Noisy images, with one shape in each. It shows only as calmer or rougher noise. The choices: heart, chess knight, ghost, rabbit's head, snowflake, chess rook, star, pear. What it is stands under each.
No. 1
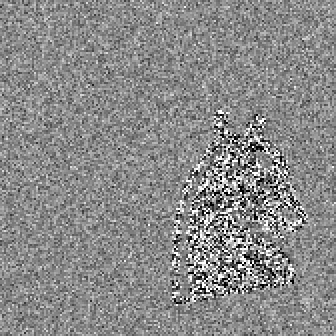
chess knight
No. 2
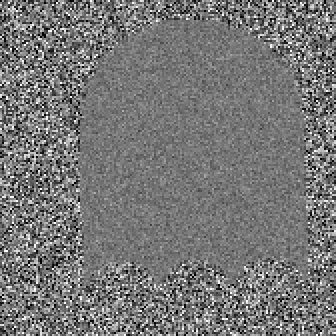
ghost
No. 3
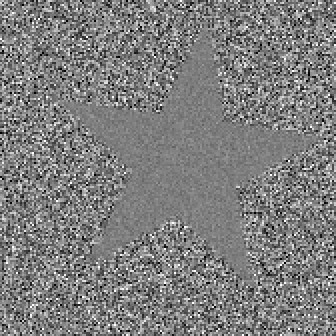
star
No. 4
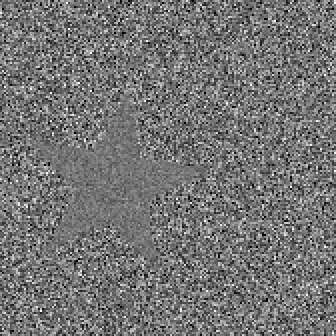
star
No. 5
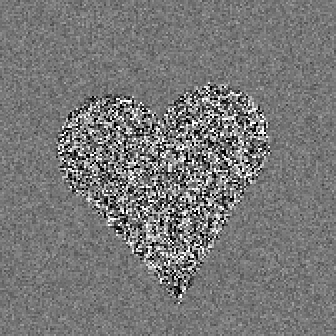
heart
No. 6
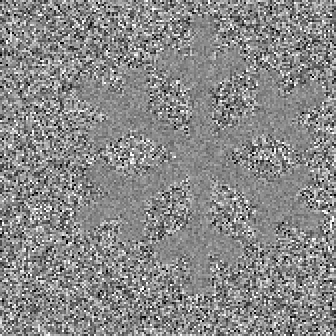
snowflake
